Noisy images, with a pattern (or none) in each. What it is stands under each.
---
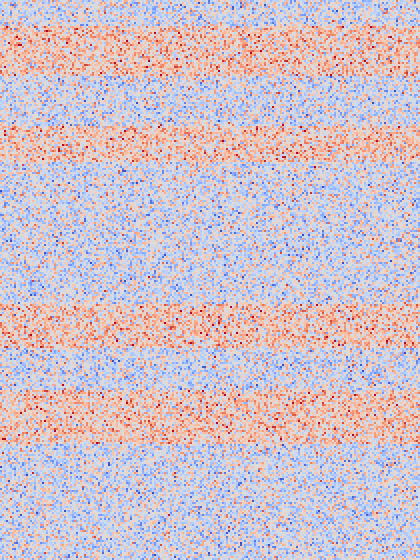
bands of rows
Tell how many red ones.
4
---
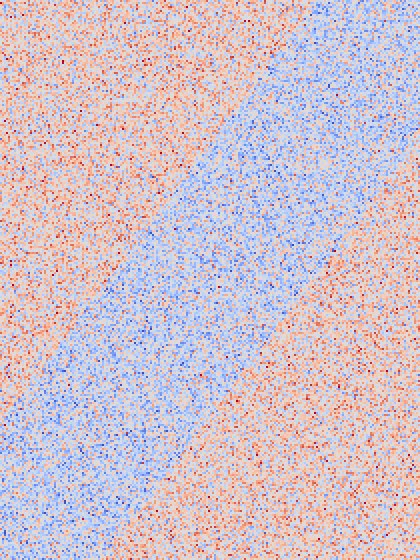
a diagonal band
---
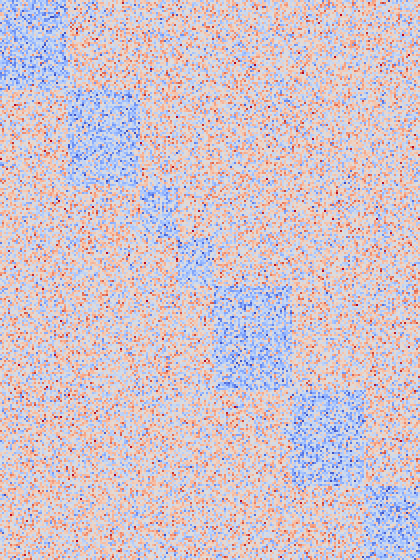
blocks along the diagonal
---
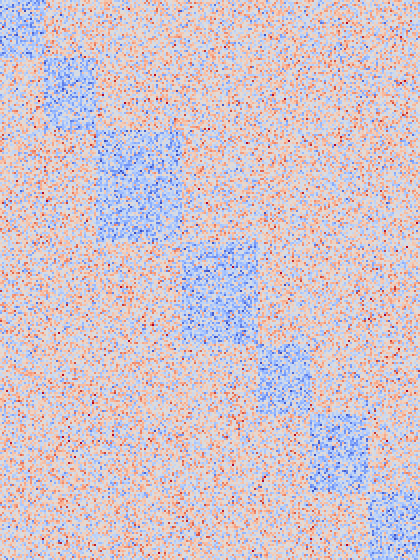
blocks along the diagonal
